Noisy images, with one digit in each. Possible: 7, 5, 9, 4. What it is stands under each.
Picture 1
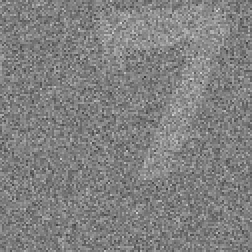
7
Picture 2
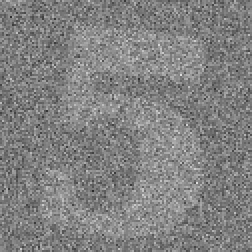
5
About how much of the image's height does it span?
nearly all
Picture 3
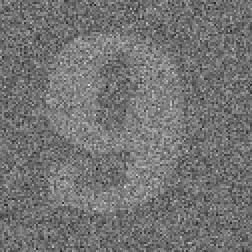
9
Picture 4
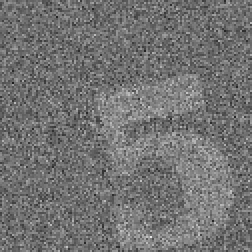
5
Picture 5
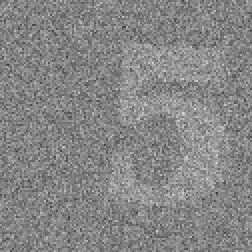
5
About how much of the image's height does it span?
two thirds
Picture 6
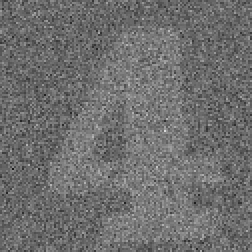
4
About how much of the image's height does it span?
nearly all
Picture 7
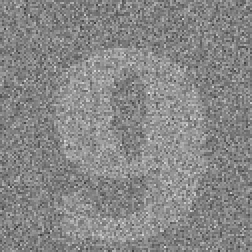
9
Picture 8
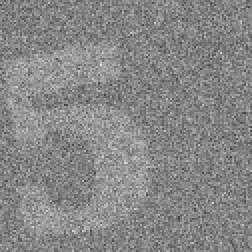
5
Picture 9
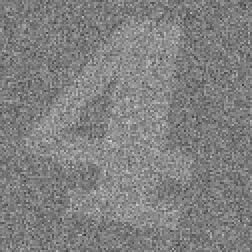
4
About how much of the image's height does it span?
nearly all
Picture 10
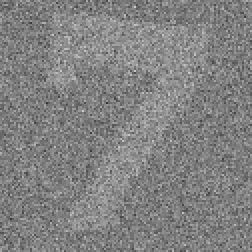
7
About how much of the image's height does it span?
nearly all
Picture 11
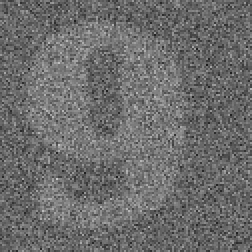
9
